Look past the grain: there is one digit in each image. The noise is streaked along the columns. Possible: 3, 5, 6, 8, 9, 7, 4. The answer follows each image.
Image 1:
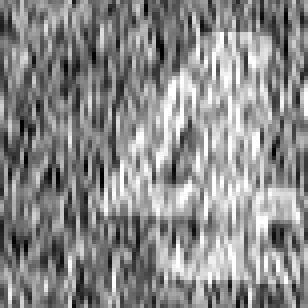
light 4
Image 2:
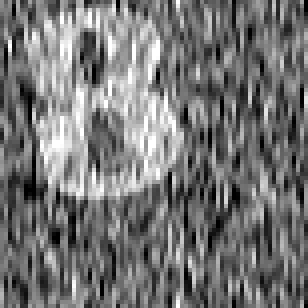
light 8
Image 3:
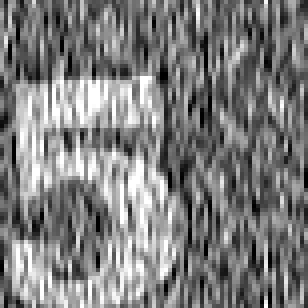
light 5
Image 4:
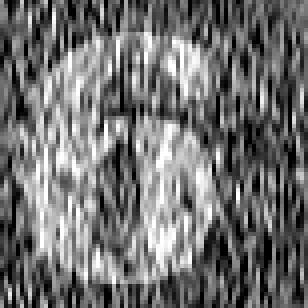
light 6
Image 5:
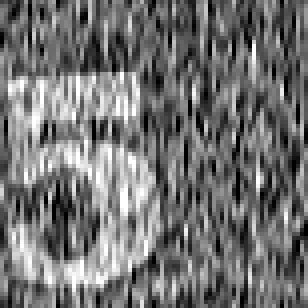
light 5
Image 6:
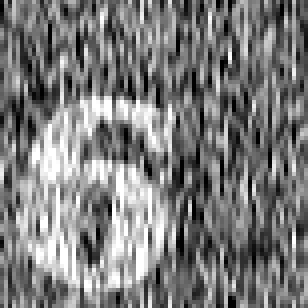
light 6
